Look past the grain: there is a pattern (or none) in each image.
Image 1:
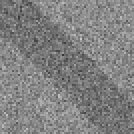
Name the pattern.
a diagonal band
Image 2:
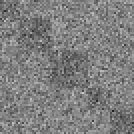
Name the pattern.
blocks along the diagonal
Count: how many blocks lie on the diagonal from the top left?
5
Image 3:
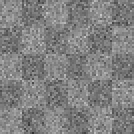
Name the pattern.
a checkerboard
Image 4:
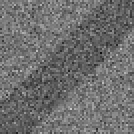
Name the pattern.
a diagonal band
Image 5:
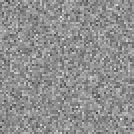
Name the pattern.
only noise
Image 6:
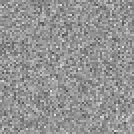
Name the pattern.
only noise
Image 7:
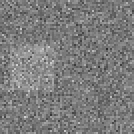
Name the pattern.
one block
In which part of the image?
middle left
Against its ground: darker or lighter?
lighter
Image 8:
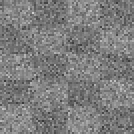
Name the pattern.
a checkerboard
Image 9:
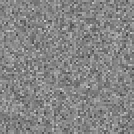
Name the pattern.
only noise
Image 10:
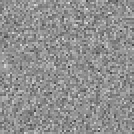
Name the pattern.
only noise
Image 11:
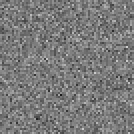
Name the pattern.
only noise
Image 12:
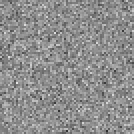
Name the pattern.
only noise
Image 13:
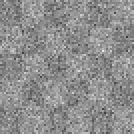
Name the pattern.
a checkerboard
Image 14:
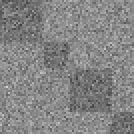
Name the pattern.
blocks along the diagonal
